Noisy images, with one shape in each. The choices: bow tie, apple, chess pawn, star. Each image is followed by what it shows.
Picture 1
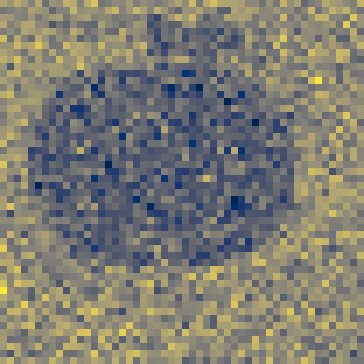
apple
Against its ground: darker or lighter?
darker
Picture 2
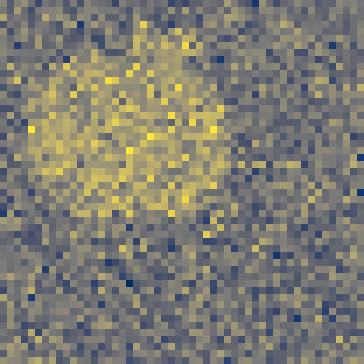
apple
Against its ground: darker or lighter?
lighter
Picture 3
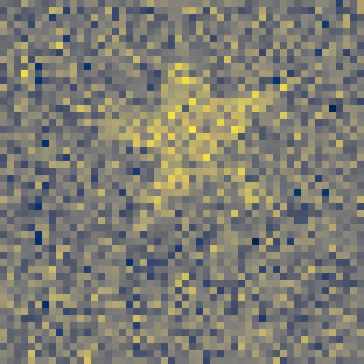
star
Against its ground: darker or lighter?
lighter
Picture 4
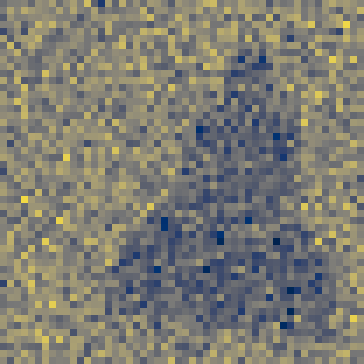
chess pawn
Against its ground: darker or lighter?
darker
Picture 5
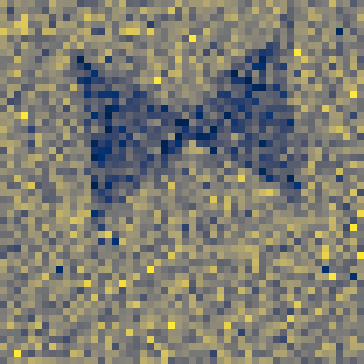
bow tie
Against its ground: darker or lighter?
darker
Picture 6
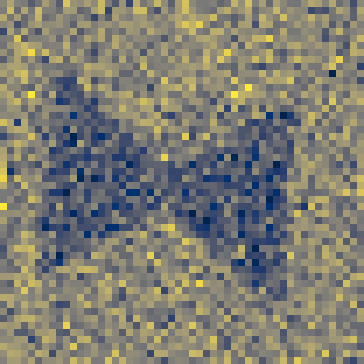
bow tie
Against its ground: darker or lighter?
darker
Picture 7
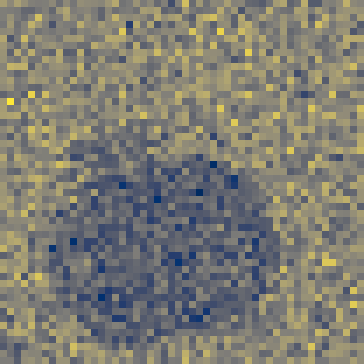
apple
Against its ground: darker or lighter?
darker
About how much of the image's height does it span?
two thirds
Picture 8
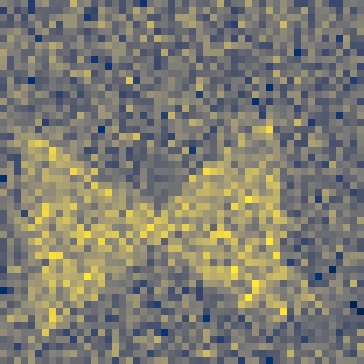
bow tie
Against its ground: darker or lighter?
lighter
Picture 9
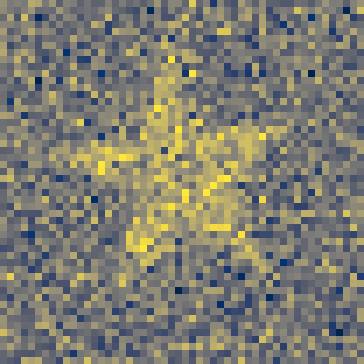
star
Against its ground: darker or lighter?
lighter
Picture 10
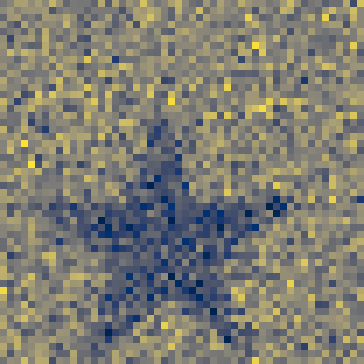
star
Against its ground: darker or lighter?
darker
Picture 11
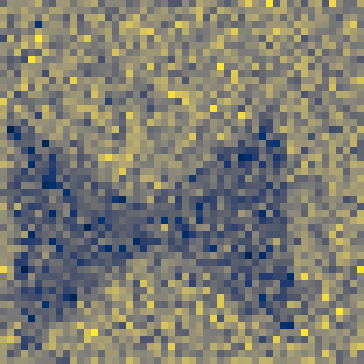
bow tie
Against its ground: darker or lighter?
darker
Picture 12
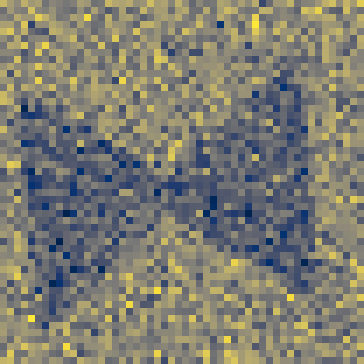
bow tie
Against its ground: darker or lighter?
darker
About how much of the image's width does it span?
nearly all
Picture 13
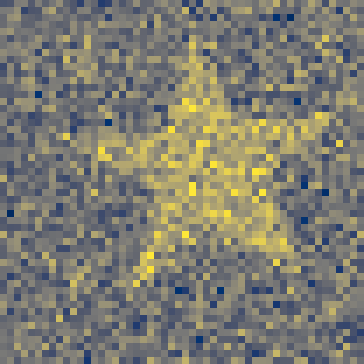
star
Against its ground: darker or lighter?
lighter
